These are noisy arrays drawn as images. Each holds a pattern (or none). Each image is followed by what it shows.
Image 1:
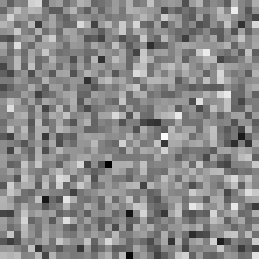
only noise
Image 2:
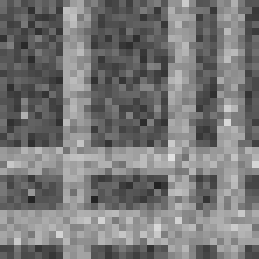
bands of rows crossing bands of columns
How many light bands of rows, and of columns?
2 and 3
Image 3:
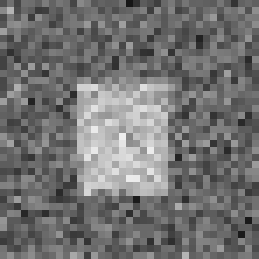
one block
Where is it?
centre
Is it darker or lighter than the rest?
lighter
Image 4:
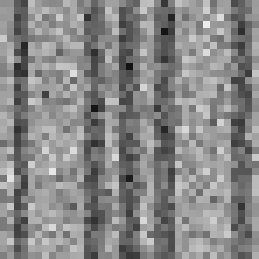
bands of columns
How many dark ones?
5
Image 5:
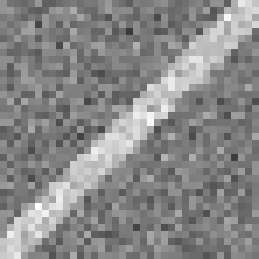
a diagonal band
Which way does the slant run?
bottom left to top right
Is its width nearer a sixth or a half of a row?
a sixth
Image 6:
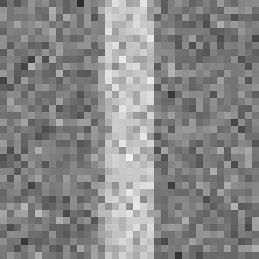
one band of columns
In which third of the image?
middle
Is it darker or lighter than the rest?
lighter
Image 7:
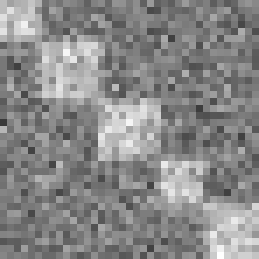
blocks along the diagonal
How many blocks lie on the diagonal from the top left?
5
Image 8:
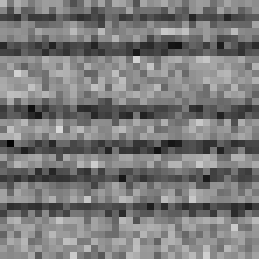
bands of rows
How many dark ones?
6
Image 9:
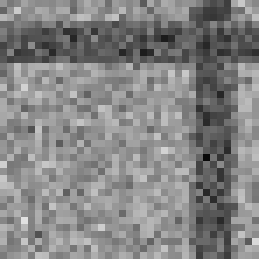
bands of rows crossing bands of columns
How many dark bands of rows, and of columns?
1 and 1
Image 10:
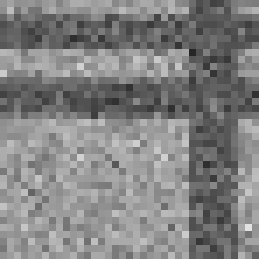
bands of rows crossing bands of columns
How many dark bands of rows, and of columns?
2 and 1
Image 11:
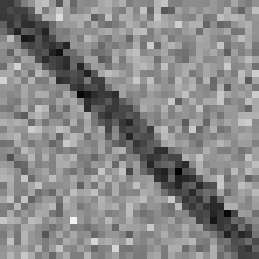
a diagonal band
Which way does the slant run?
top left to bottom right
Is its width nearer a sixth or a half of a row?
a sixth
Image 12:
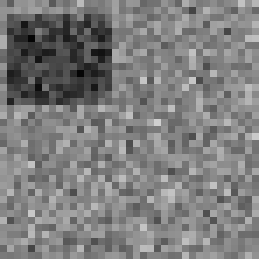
one block
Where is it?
top left
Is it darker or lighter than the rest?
darker
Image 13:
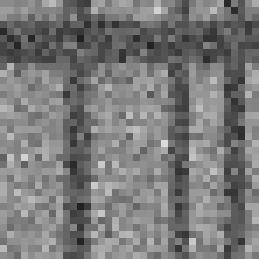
bands of rows crossing bands of columns
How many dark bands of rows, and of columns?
1 and 3
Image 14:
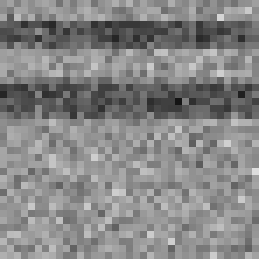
bands of rows
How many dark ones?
2
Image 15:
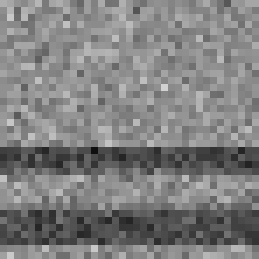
bands of rows
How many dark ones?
2
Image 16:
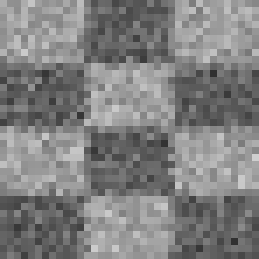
a checkerboard
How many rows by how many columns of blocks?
4 by 3
